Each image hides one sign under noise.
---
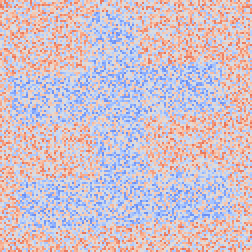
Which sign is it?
plus-minus sign
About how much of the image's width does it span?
nearly all
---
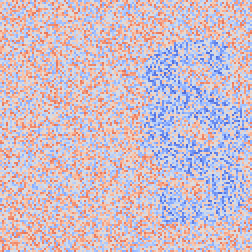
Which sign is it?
section sign
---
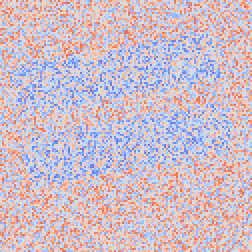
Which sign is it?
equals sign
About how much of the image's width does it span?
nearly all
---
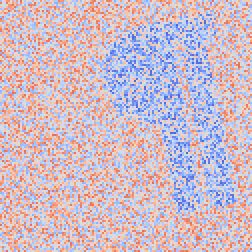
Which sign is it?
pilcrow
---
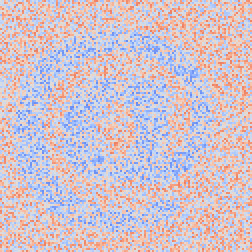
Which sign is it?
at sign
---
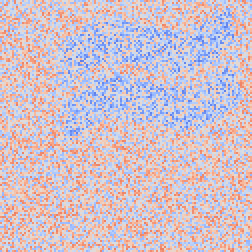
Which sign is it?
approximately sign
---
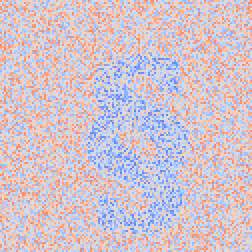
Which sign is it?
section sign
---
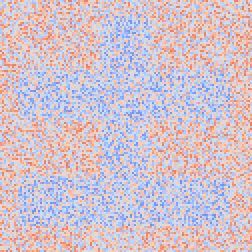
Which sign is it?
plus-minus sign
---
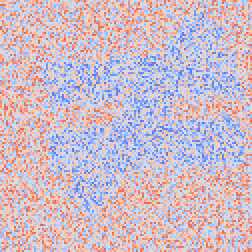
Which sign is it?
not-equal sign
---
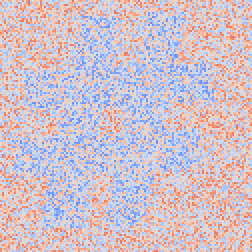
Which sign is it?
hash sign
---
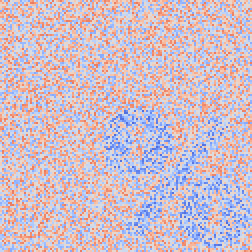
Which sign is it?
percent sign
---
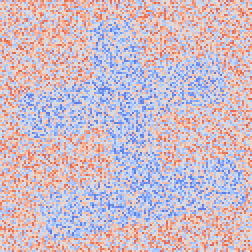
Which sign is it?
plus-minus sign
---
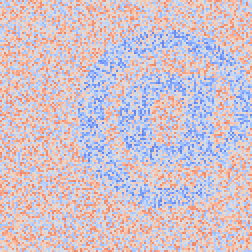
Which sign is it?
at sign
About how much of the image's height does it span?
two thirds
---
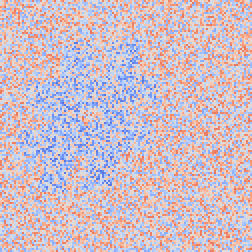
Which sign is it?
hash sign
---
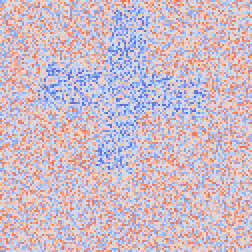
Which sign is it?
plus sign
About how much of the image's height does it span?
two thirds
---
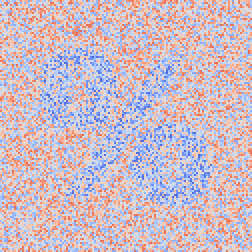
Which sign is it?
percent sign
